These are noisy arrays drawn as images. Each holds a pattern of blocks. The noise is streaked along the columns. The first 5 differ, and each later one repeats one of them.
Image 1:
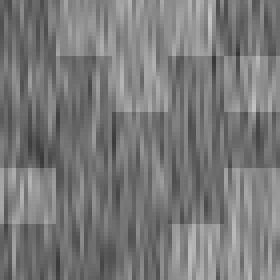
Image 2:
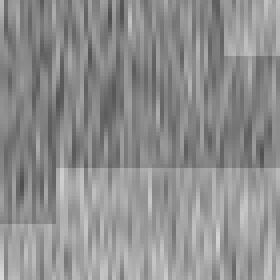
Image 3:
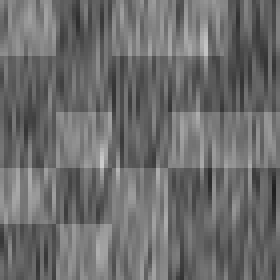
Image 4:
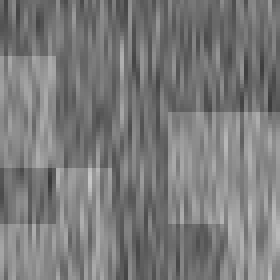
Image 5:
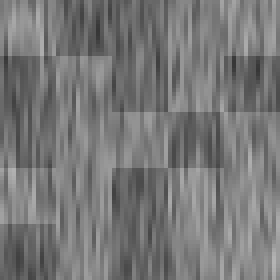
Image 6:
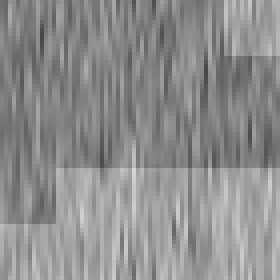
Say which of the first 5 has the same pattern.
2
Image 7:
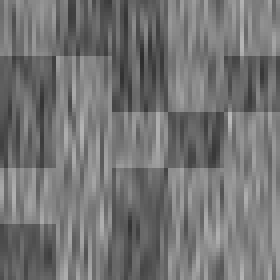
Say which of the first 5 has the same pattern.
5
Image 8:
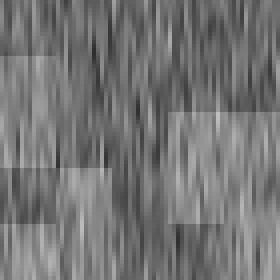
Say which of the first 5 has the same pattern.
4
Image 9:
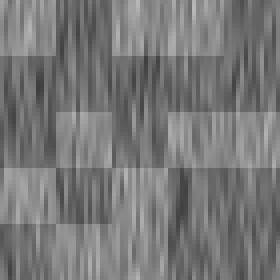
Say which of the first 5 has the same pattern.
3
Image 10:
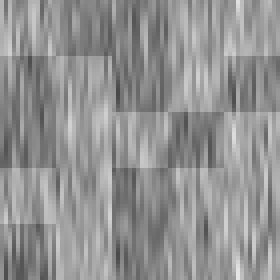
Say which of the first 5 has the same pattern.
5
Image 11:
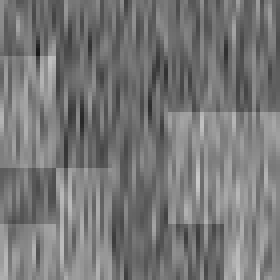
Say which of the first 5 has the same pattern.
4
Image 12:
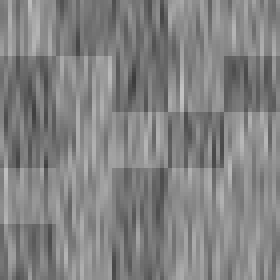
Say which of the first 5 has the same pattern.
5
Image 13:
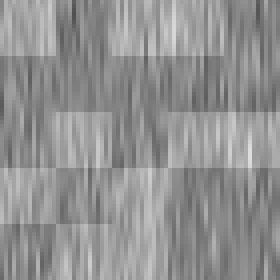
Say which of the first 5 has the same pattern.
3
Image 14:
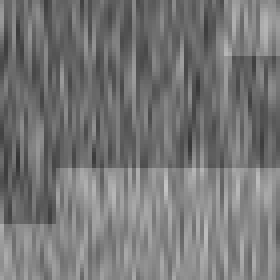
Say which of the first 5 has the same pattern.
2
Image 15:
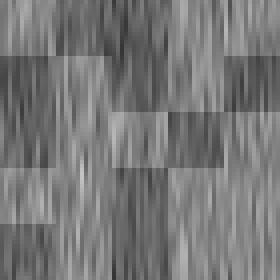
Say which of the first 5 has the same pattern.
5
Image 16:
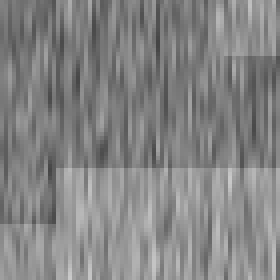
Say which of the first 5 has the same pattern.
2
